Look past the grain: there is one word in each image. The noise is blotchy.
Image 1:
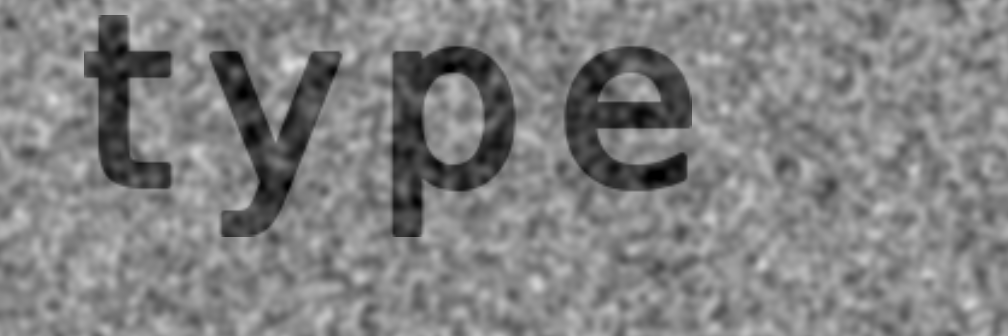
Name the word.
type
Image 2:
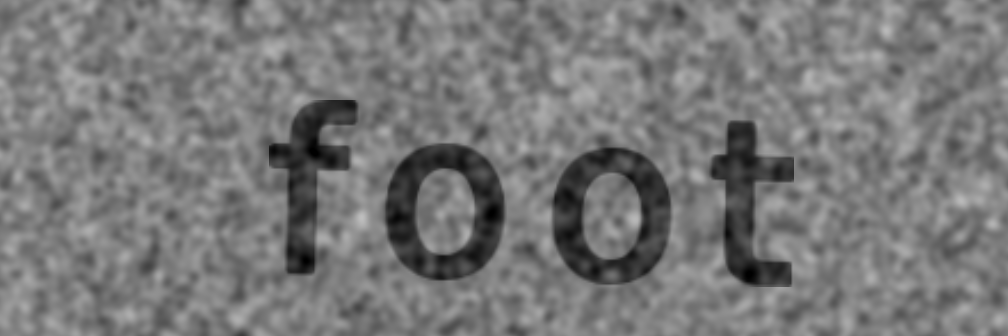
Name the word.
foot
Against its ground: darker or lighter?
darker
